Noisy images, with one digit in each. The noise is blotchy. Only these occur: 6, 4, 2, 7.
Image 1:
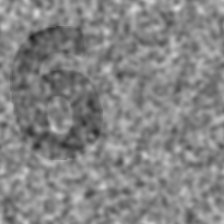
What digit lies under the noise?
6
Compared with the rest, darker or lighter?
darker
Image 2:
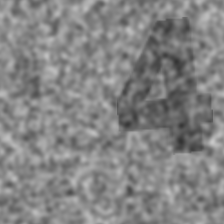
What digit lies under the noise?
4
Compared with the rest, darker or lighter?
darker
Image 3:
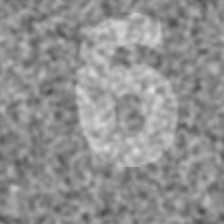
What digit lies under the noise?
6
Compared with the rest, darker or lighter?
lighter
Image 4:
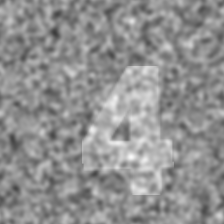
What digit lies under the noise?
4
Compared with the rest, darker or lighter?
lighter
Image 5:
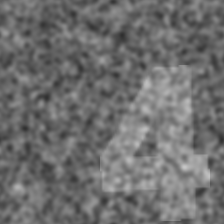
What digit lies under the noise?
4
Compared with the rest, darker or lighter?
lighter
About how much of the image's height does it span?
two thirds
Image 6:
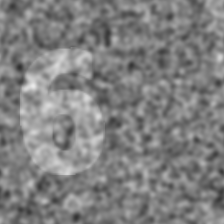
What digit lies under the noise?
6
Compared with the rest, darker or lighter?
lighter
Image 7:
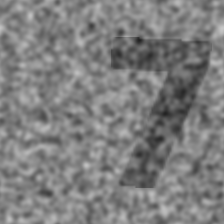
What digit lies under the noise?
7
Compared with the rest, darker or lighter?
darker
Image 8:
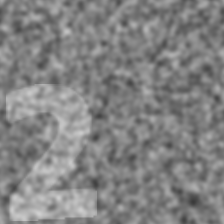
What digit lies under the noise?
2
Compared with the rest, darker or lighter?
lighter
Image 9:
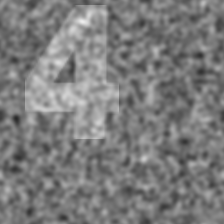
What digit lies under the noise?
4
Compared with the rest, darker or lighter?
lighter
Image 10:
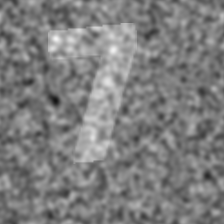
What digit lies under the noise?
7
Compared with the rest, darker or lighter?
lighter
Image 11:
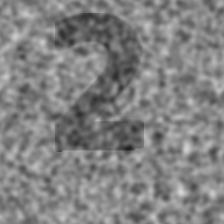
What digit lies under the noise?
2
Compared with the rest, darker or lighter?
darker
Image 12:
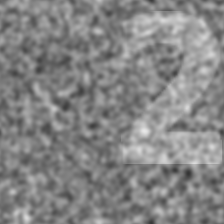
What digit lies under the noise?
2
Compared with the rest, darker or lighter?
lighter
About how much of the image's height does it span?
two thirds
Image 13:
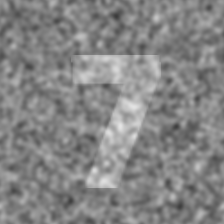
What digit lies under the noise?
7
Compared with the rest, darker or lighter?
lighter
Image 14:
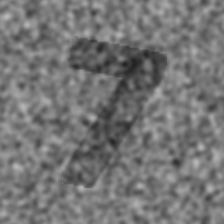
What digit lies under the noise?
7
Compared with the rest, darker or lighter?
darker
